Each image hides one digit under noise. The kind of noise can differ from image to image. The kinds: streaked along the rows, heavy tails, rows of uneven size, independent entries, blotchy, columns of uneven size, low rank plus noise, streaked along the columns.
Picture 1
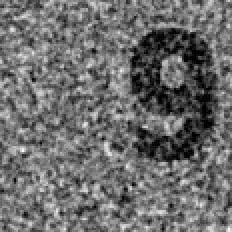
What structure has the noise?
blotchy
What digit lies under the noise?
9
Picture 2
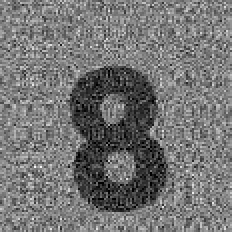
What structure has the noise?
low rank plus noise
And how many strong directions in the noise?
three or four
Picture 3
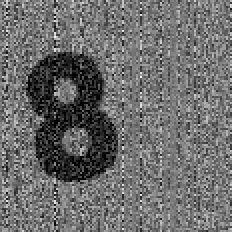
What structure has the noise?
columns of uneven size
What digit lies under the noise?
8
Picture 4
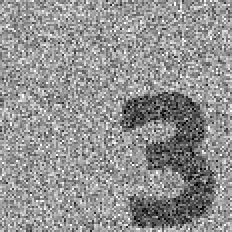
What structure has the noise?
independent entries
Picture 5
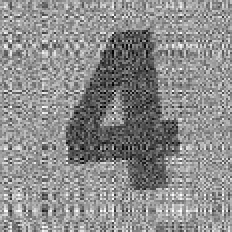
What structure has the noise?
low rank plus noise
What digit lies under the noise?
4
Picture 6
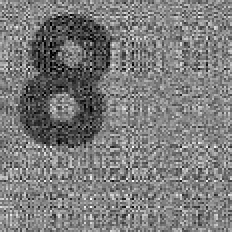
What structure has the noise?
low rank plus noise
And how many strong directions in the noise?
two
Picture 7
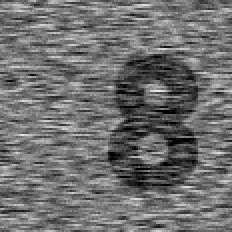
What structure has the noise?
streaked along the rows
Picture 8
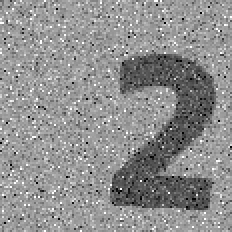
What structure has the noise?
heavy tails
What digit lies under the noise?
2
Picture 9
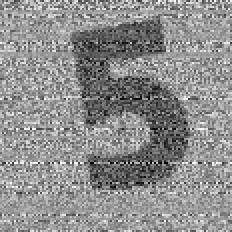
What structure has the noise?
rows of uneven size
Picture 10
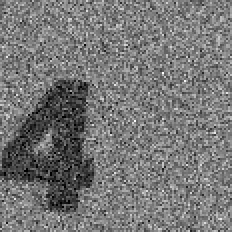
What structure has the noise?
independent entries
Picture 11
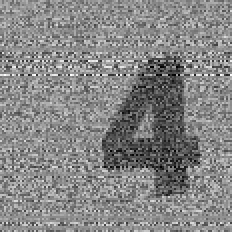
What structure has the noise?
rows of uneven size
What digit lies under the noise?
4
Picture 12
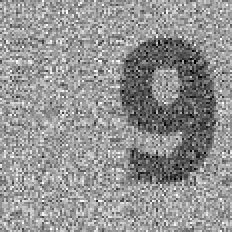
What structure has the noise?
low rank plus noise
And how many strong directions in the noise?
five to eight
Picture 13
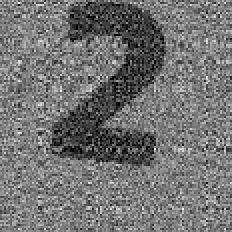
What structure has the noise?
low rank plus noise
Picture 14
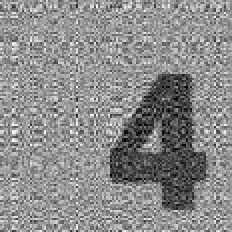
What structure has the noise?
low rank plus noise
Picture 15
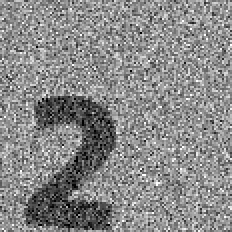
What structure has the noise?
independent entries
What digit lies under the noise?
2
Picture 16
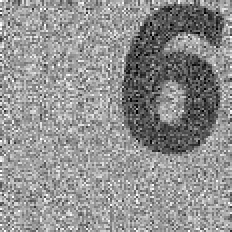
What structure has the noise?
low rank plus noise
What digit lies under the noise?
6
